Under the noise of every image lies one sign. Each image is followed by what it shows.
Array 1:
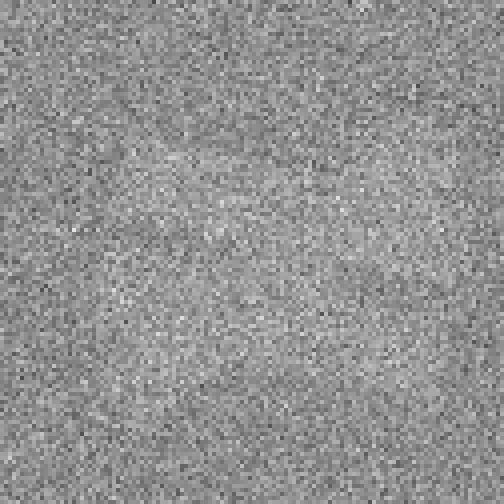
not-equal sign
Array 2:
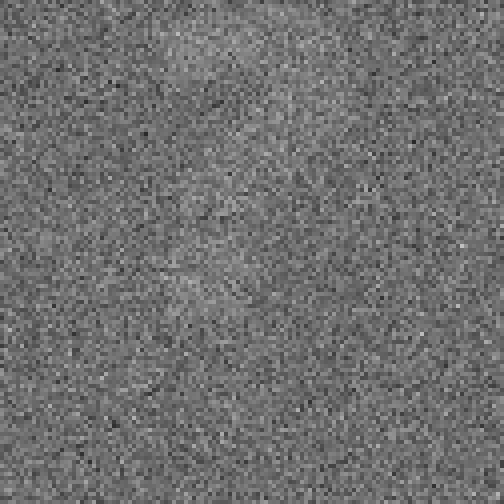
question mark
